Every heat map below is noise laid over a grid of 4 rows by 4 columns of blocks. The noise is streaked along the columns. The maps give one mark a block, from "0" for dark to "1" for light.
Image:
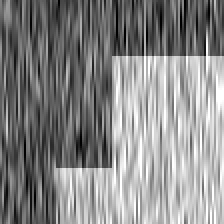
0 0 0 0
0 0 1 1
0 0 1 1
0 1 1 1
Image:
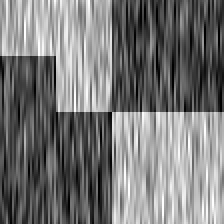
1 1 0 0
0 1 0 0
0 0 1 1
0 0 1 1
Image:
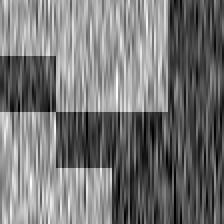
1 1 1 0
0 1 1 0
1 0 0 0
1 1 0 0
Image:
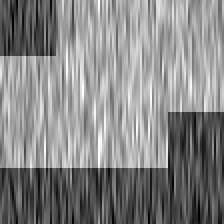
0 1 1 1
1 1 1 1
1 1 1 0
0 0 0 0
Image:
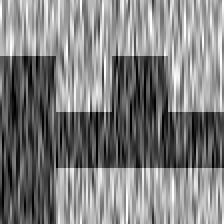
1 1 1 1
0 1 0 1
0 0 0 0
0 1 1 1
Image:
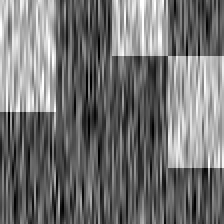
1 0 1 0
1 0 0 1
0 0 0 1
0 0 0 0
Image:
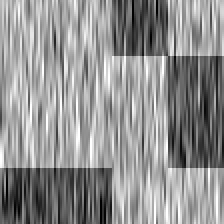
1 1 0 1
1 1 1 0
1 1 1 0
0 0 1 1
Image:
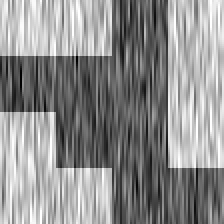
1 1 0 1
0 0 0 1
1 0 0 1
1 1 0 0
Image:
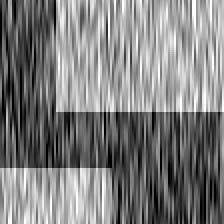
0 1 1 1
0 1 1 1
0 0 0 0
1 1 0 0
